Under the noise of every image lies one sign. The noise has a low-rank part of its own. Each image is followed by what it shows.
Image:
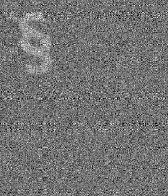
section sign
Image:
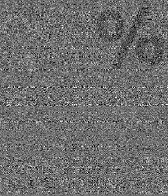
percent sign
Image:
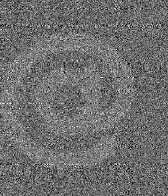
at sign
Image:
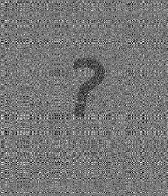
question mark
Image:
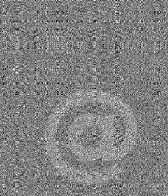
at sign
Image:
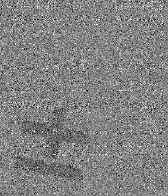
plus-minus sign
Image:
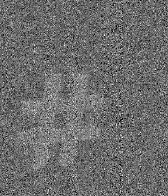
hash sign
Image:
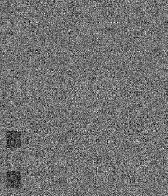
colon
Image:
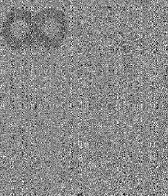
infinity sign
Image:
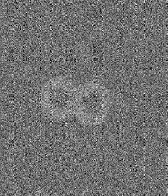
infinity sign
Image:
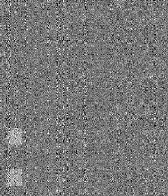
colon
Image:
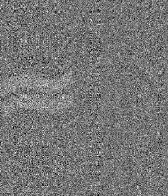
approximately sign
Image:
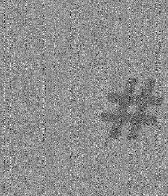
hash sign
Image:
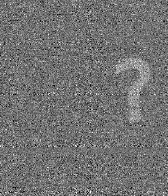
question mark
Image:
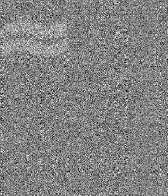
approximately sign
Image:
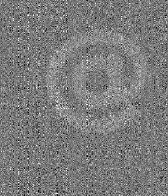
at sign
